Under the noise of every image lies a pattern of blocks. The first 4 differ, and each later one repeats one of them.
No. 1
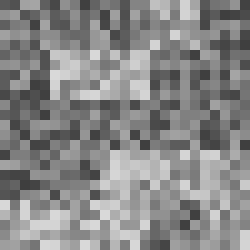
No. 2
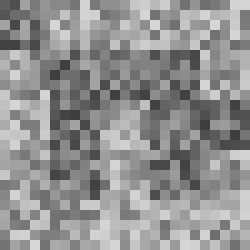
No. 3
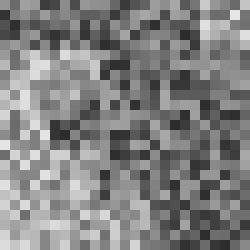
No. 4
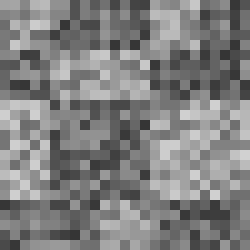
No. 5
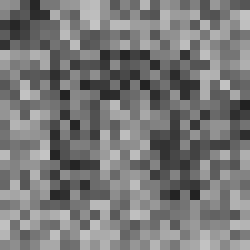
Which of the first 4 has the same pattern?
2
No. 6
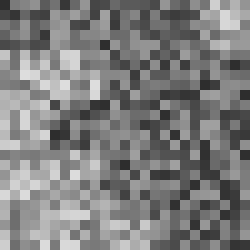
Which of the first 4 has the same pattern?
3
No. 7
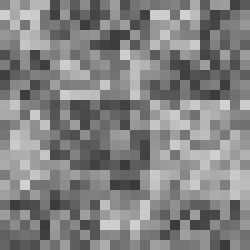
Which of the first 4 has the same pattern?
4
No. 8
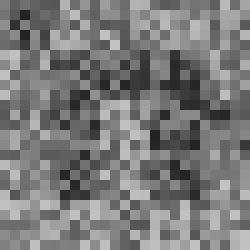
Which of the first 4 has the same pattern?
2
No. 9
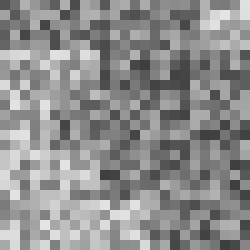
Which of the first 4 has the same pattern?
3
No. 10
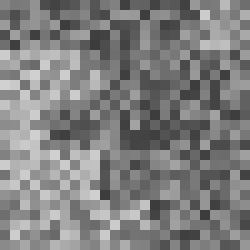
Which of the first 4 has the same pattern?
3
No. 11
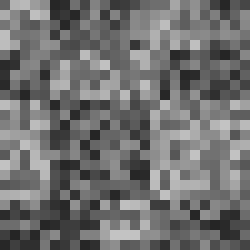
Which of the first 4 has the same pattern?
4
